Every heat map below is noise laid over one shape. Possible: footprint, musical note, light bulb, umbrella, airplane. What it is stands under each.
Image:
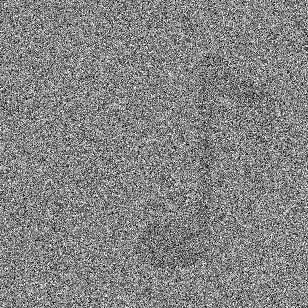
musical note
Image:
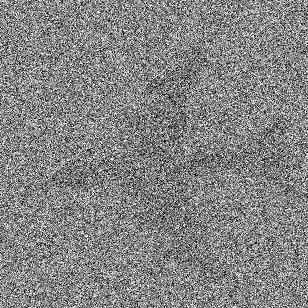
airplane
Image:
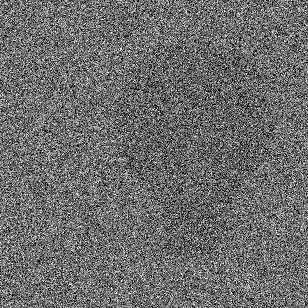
light bulb
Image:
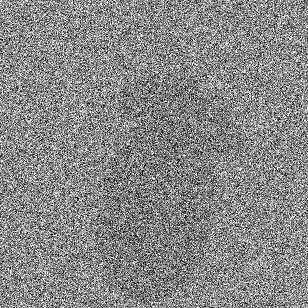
footprint
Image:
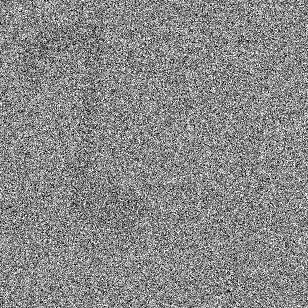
musical note
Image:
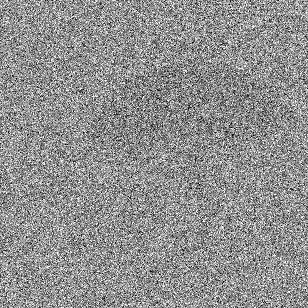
umbrella
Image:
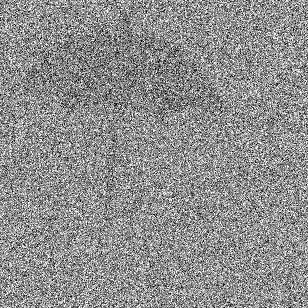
umbrella
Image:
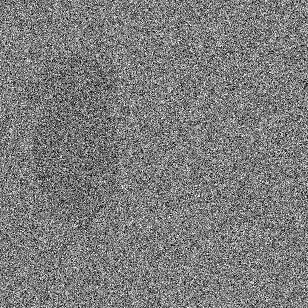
footprint
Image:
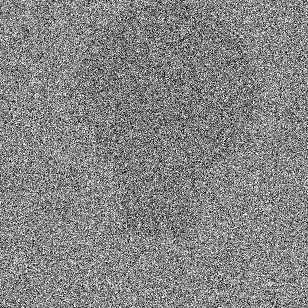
light bulb
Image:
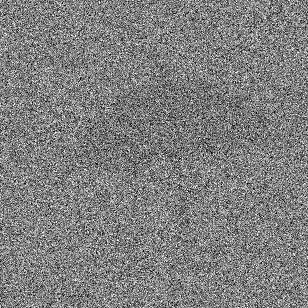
umbrella
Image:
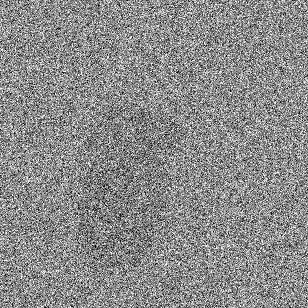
footprint
